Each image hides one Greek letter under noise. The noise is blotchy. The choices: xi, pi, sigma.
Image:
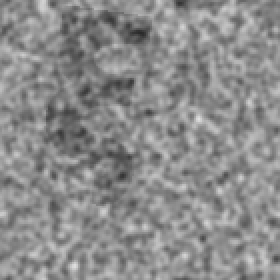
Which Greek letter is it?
xi
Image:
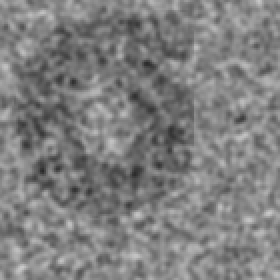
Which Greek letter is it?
sigma
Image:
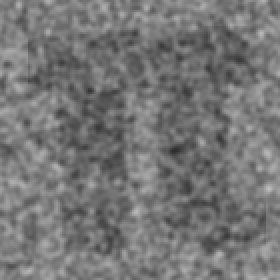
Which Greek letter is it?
pi
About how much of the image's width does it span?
nearly all
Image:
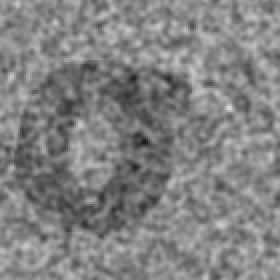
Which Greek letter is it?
sigma
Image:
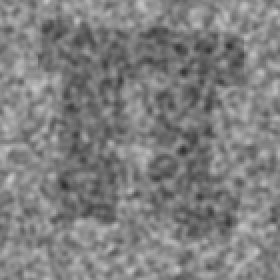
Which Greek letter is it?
pi
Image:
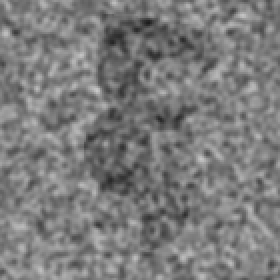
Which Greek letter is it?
xi
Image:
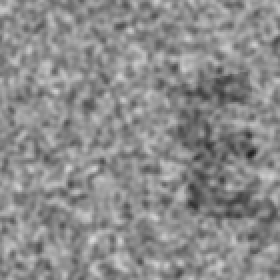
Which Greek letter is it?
xi
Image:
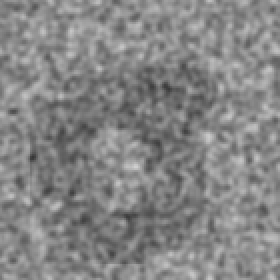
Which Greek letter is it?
sigma
